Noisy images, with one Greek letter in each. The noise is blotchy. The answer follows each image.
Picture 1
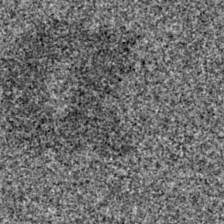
alpha
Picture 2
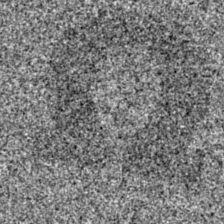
omega
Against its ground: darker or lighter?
darker
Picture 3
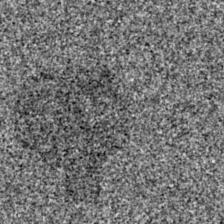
phi
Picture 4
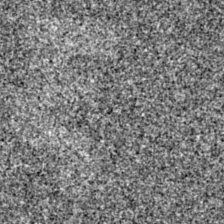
xi
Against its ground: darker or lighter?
lighter
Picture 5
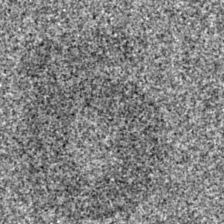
delta
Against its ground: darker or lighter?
darker
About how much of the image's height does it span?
nearly all
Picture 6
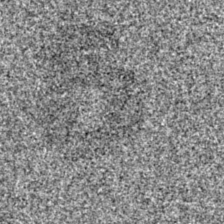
delta
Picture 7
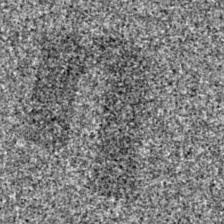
eta
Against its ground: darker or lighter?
darker
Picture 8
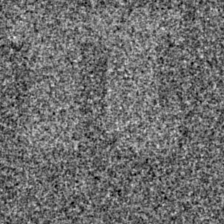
pi
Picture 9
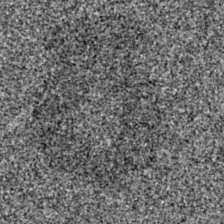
delta
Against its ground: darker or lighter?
darker
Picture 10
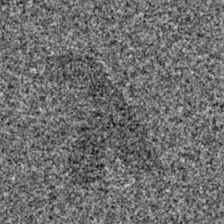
lambda
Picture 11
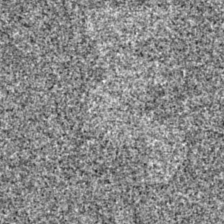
xi
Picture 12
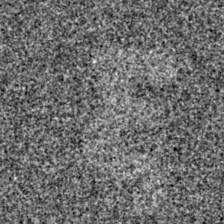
xi
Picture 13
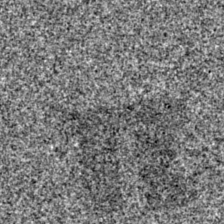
pi
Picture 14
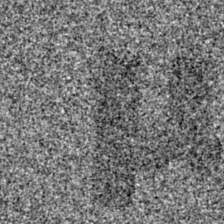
mu
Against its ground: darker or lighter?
darker
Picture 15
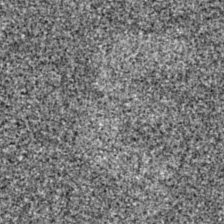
xi
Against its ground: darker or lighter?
lighter
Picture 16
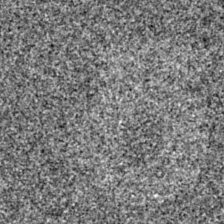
delta
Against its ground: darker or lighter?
lighter
